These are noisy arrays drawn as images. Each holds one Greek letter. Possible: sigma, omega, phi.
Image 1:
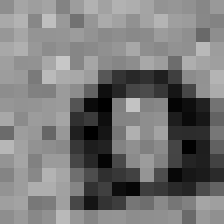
omega
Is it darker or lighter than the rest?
darker
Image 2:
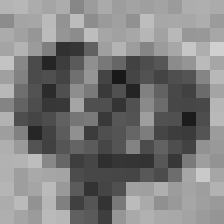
phi
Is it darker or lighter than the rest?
darker
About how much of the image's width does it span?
nearly all
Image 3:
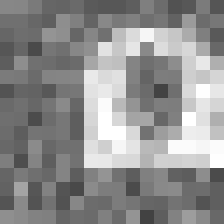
omega
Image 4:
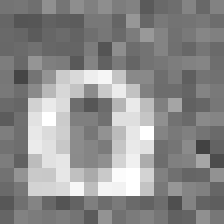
omega
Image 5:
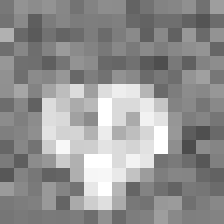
phi
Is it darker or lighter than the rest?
lighter
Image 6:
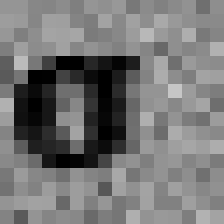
sigma
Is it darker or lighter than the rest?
darker
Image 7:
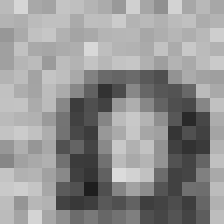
omega
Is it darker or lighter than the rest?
darker
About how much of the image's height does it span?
two thirds
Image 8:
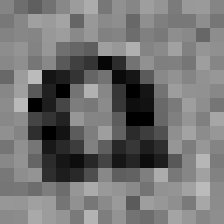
omega
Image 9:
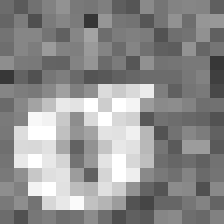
sigma
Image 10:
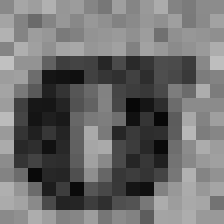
sigma
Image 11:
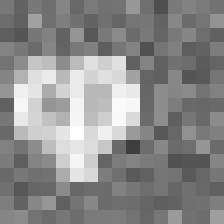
phi
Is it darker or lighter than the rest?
lighter
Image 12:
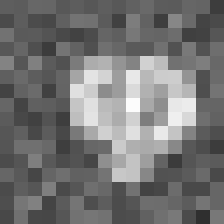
phi
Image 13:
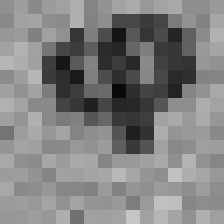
phi
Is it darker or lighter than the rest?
darker
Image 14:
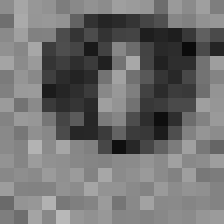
sigma
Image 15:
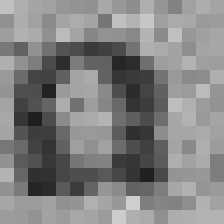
omega
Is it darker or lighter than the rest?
darker
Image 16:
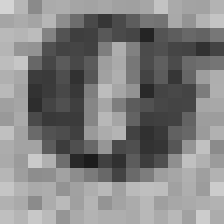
sigma
